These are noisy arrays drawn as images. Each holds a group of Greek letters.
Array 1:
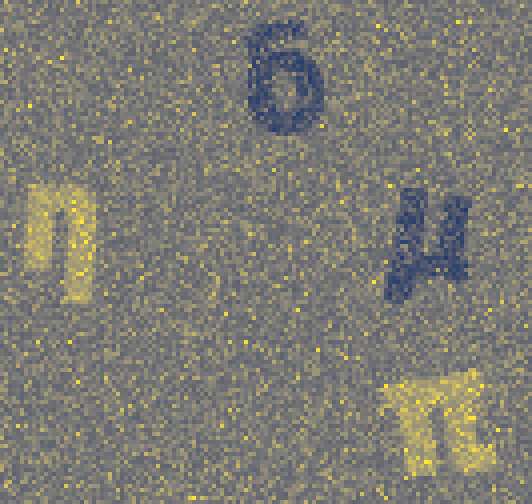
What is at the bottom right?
pi
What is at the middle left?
eta
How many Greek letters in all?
4
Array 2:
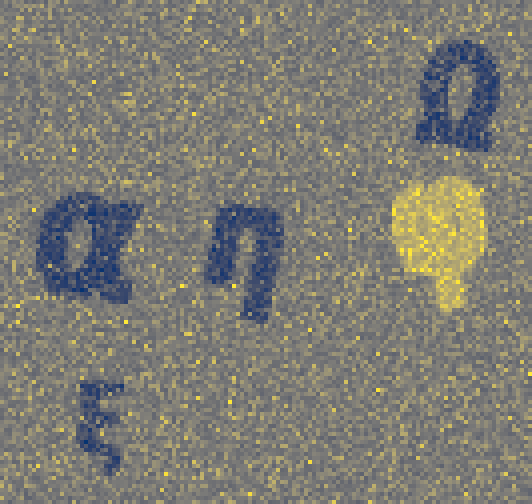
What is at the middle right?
phi
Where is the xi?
bottom left
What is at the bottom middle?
nothing
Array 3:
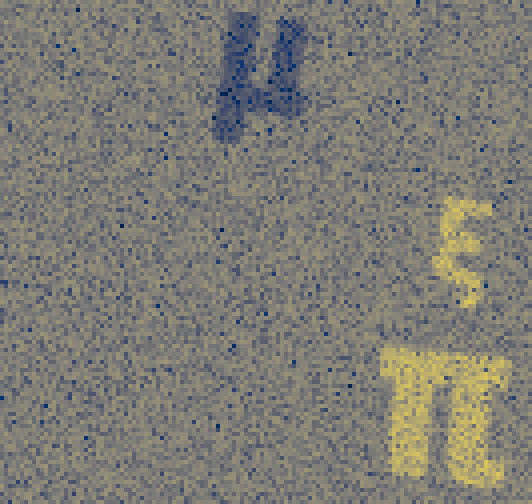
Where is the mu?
top middle
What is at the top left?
nothing
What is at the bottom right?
pi
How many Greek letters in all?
3
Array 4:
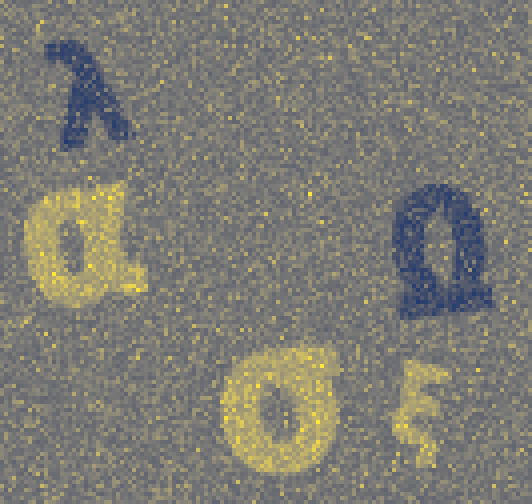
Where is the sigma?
bottom middle
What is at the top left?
lambda
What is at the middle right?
omega
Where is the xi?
bottom right
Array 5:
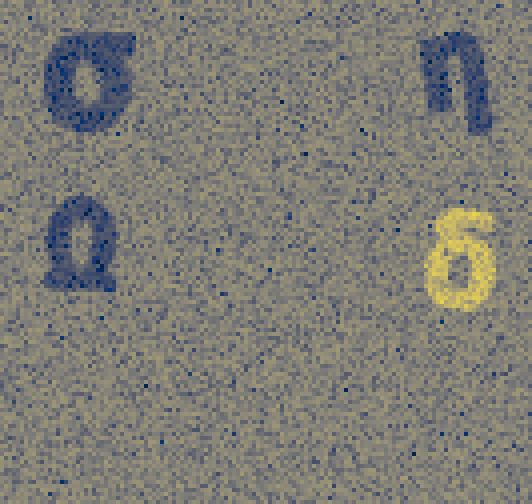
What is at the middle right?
delta
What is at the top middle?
nothing
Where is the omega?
middle left
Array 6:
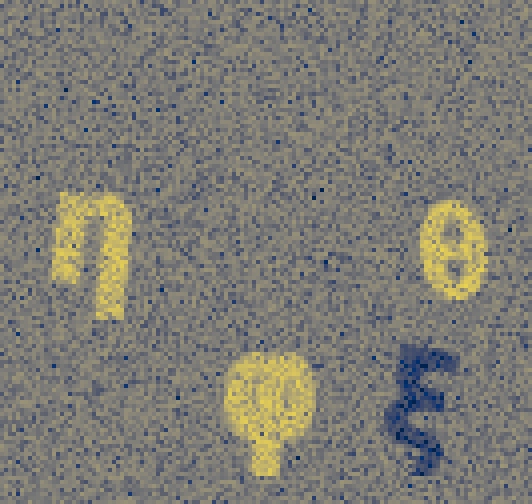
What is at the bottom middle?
phi
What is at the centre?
nothing
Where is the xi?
bottom right
